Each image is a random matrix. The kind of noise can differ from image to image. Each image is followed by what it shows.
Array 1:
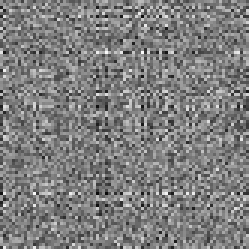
low rank plus noise
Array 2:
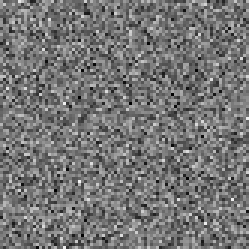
independent entries
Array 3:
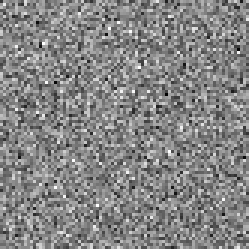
independent entries
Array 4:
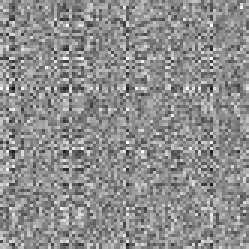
low rank plus noise
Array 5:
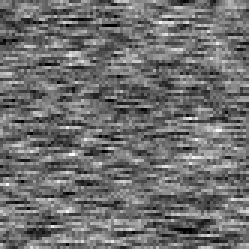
streaked along the rows
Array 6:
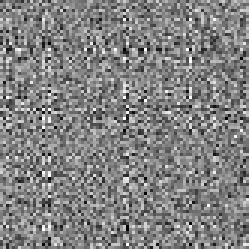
low rank plus noise
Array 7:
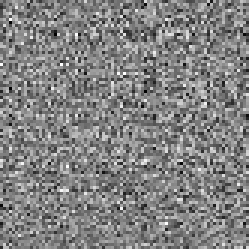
low rank plus noise
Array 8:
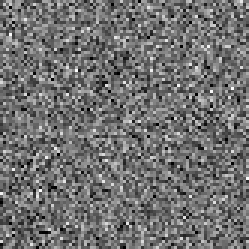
independent entries
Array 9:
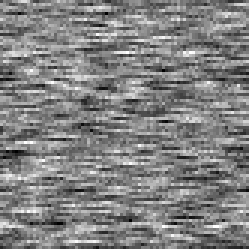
streaked along the rows
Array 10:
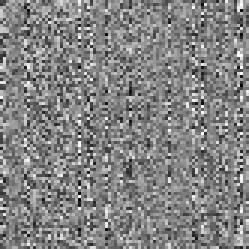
columns of uneven size
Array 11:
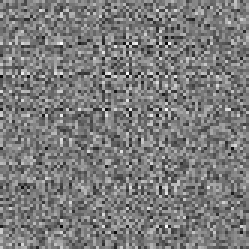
low rank plus noise
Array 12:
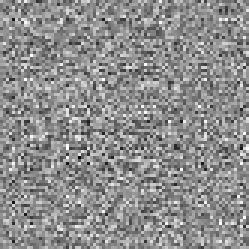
low rank plus noise
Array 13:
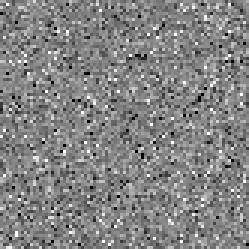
heavy tails
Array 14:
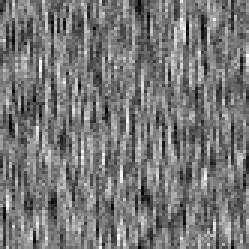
streaked along the columns
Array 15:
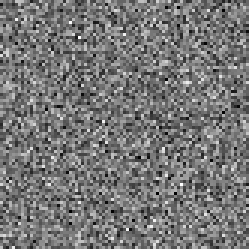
independent entries
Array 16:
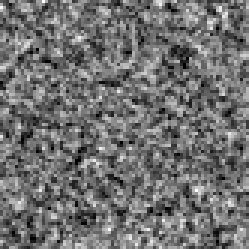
blotchy
